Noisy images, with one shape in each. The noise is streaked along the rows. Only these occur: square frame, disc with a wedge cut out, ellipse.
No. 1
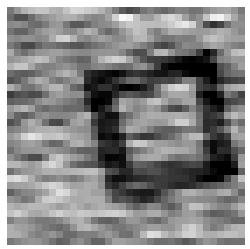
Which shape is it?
square frame
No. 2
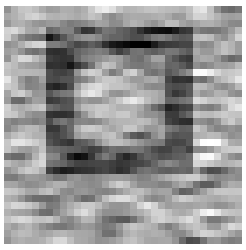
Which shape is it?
square frame
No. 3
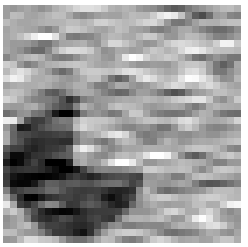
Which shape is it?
disc with a wedge cut out
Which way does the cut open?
up and right
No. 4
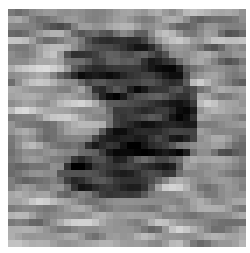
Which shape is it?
disc with a wedge cut out
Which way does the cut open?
left
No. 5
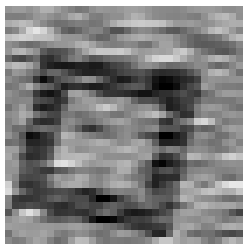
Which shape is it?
square frame
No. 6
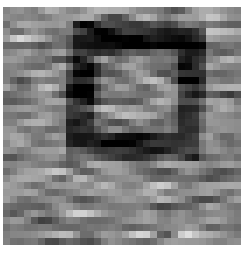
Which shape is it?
square frame
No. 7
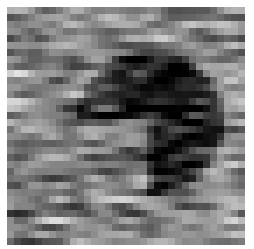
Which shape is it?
disc with a wedge cut out
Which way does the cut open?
down and left
